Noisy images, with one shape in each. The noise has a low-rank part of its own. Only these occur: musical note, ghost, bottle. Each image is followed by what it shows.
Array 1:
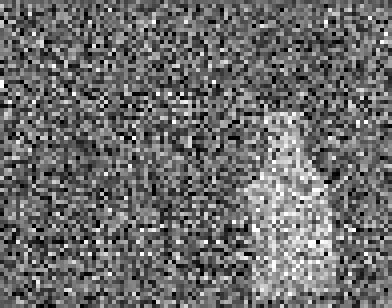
bottle
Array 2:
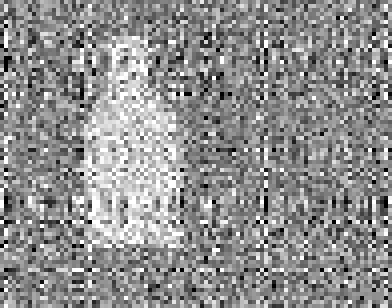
bottle
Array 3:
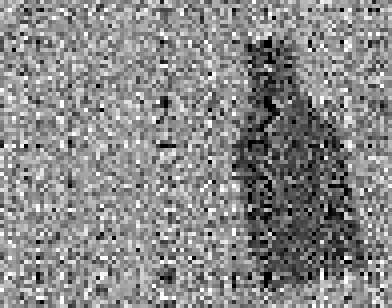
bottle
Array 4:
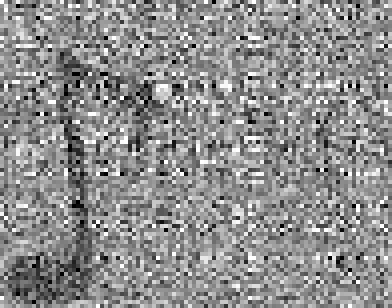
musical note
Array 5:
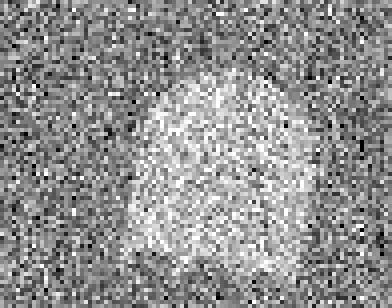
ghost
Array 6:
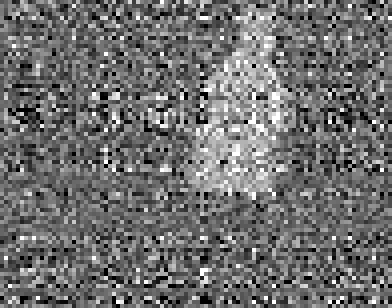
bottle
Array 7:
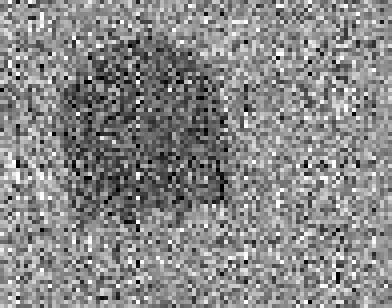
ghost
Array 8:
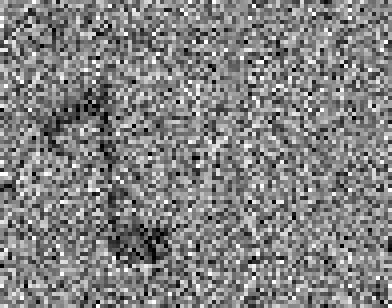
musical note
